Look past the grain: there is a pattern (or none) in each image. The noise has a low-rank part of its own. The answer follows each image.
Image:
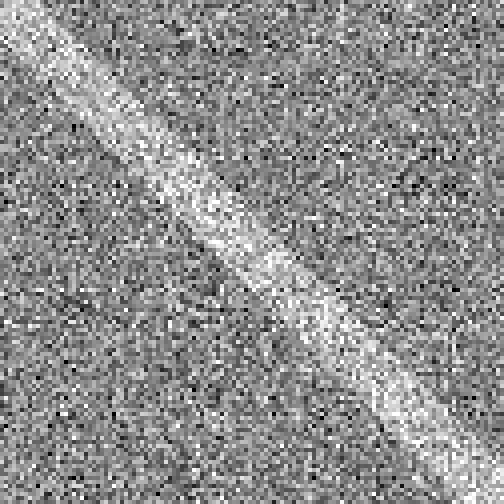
a diagonal band
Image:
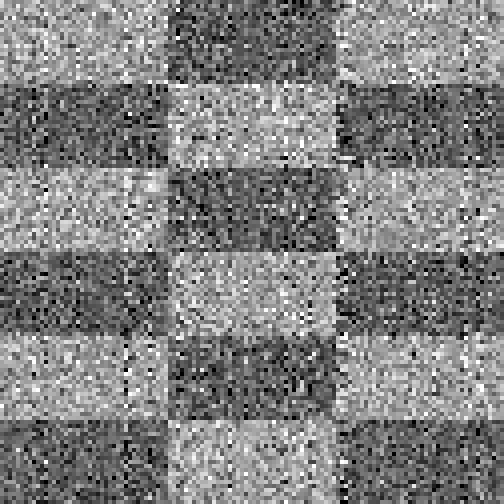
a checkerboard
